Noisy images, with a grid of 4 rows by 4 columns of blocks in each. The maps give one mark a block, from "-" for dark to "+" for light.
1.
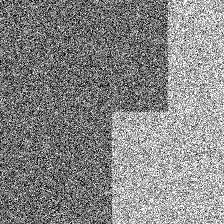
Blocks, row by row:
- - - +
- - - +
- - + +
- - + +
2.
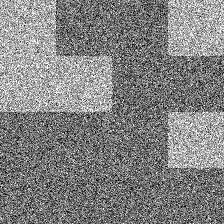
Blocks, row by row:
+ - - +
+ + - -
- - - +
- - - -
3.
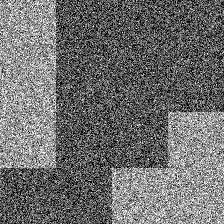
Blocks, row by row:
+ - - -
+ - - -
+ - - +
- - + +
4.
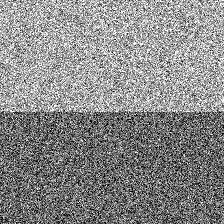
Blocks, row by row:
+ + + +
+ + + +
- - - -
- - - -
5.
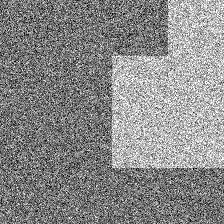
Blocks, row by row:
- - - +
- - + +
- - + +
- - - -
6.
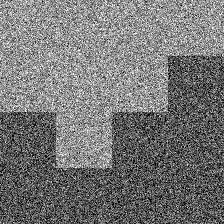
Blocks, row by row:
+ + + +
+ + + -
- + - -
- - - -
